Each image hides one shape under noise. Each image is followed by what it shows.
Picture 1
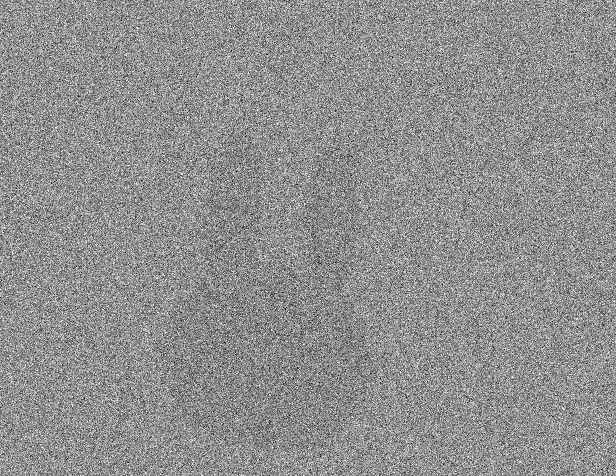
dark rabbit's head
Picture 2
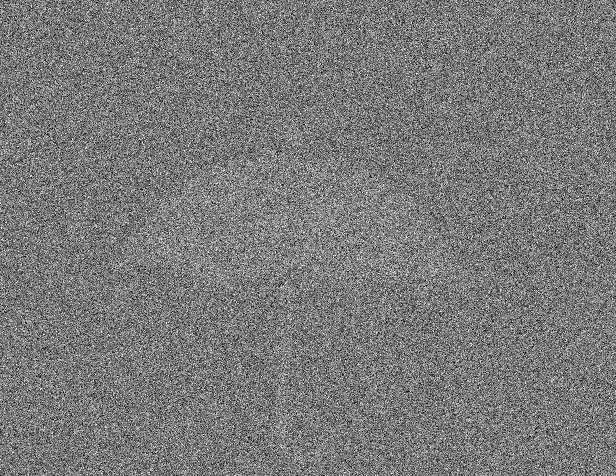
light umbrella
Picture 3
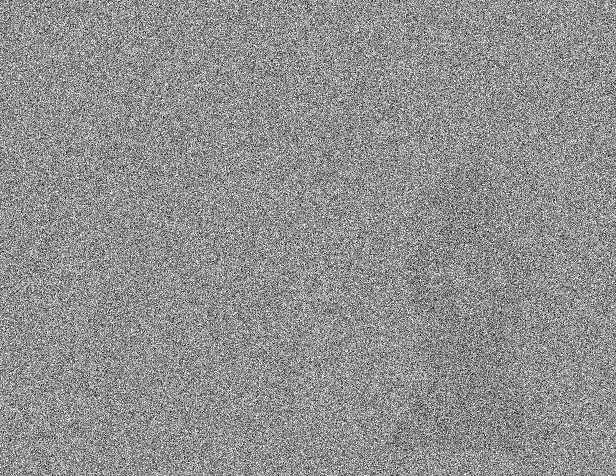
dark chess bishop
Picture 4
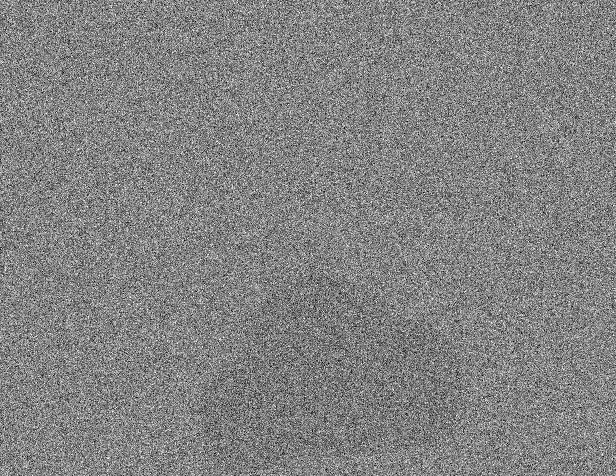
dark cloud, bottom middle
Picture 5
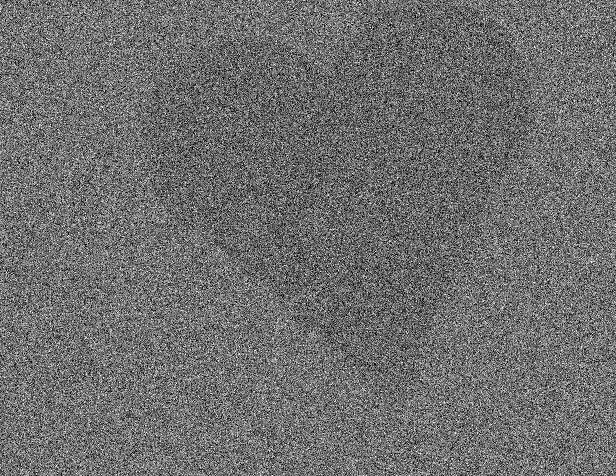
dark heart
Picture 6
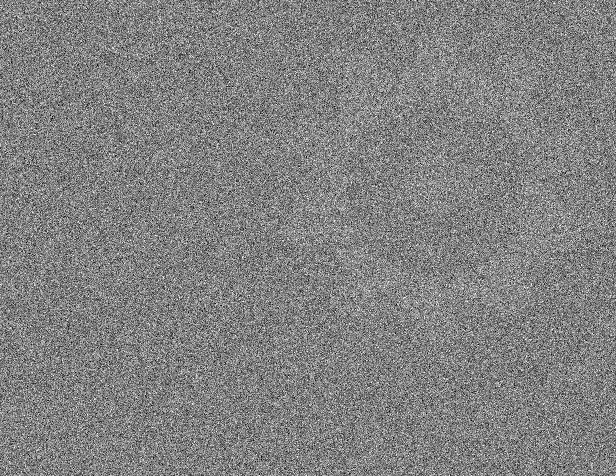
light gear
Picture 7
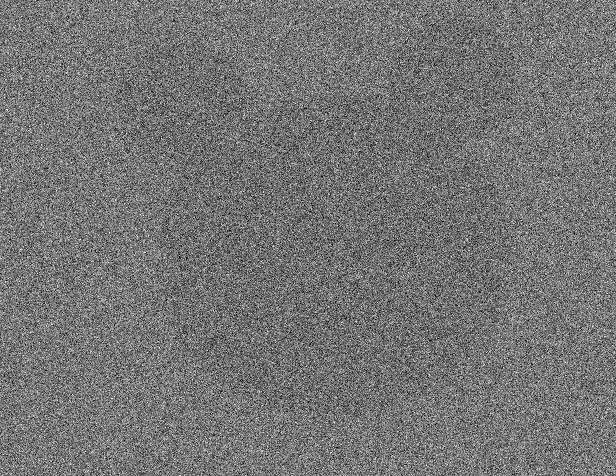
dark bear's head
